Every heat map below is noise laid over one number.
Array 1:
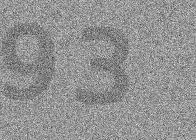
93
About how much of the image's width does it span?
two thirds
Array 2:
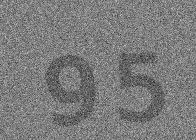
95
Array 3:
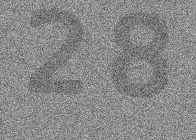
28
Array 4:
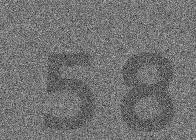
58
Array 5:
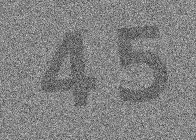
45
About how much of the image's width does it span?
two thirds
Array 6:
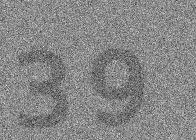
39
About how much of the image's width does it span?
two thirds
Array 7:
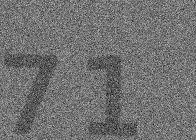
71
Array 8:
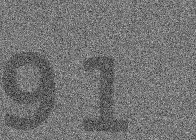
91
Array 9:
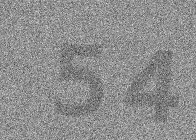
54
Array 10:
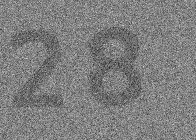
28
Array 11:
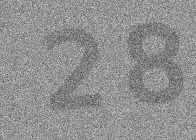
28
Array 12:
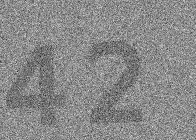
42
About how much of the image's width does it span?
two thirds
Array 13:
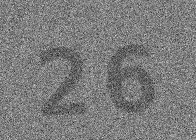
26
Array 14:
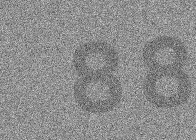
88
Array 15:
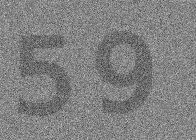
59
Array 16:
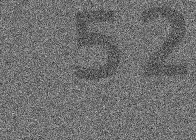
52
